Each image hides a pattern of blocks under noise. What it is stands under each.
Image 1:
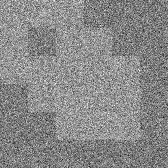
mirrored about the diagonal from the top left
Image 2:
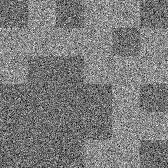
mirrored about the diagonal from the bottom left
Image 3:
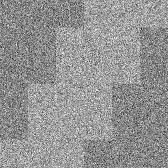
the same after a half turn
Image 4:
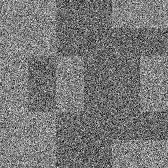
top and bottom mirror each other
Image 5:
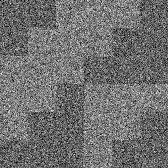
mirrored about the diagonal from the top left
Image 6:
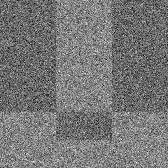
left and right mirror each other
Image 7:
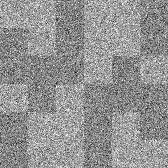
the same after a half turn
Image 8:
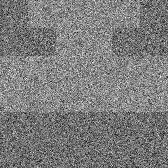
left and right mirror each other
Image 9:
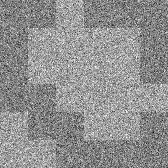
mirrored about the diagonal from the bottom left
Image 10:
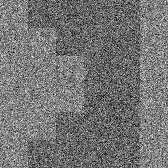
top and bottom mirror each other
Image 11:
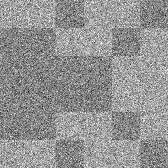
top and bottom mirror each other
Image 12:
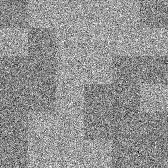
no symmetry
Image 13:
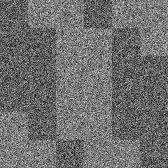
the same after a half turn
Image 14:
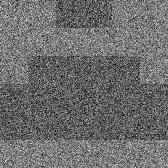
left and right mirror each other
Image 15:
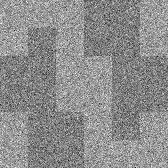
the same after a half turn
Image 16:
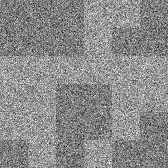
no symmetry
